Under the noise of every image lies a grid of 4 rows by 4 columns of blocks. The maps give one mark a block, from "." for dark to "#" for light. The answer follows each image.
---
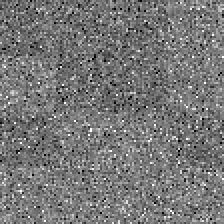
. . . #
# . . #
. # # .
# # # #
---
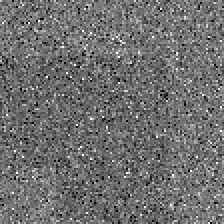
# # # #
. . . #
. . . #
# . . #
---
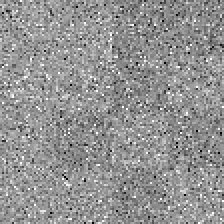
# # . .
# # . #
# . # .
# # . #
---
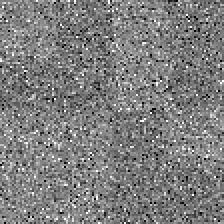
# . # .
. . # .
# # . #
# # . .
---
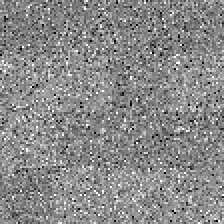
. . . .
# # . #
# . . .
. # # #
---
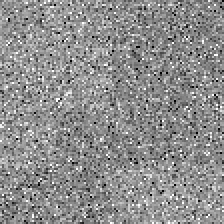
# # . .
# # . .
# . . .
. . # #
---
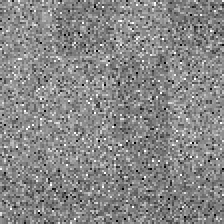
# . # .
# # . #
# # . #
. . . .
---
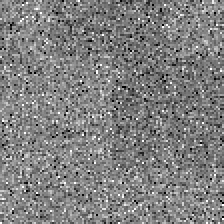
# . . #
# # . .
# # . .
# # # #
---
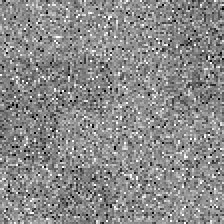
# # # .
. . # .
. # # #
# . # #
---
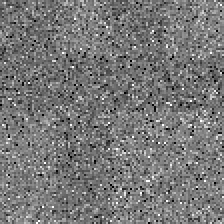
. # . #
. . . .
# . # #
# . # #
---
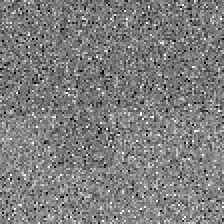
. . . .
. . . .
# . # #
# # # #
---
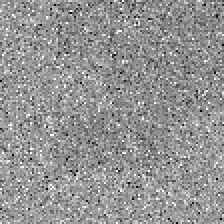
# . . .
# # . .
# . . #
# # # #
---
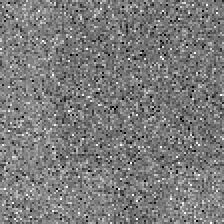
# . . .
# . . .
# . . .
# # . #
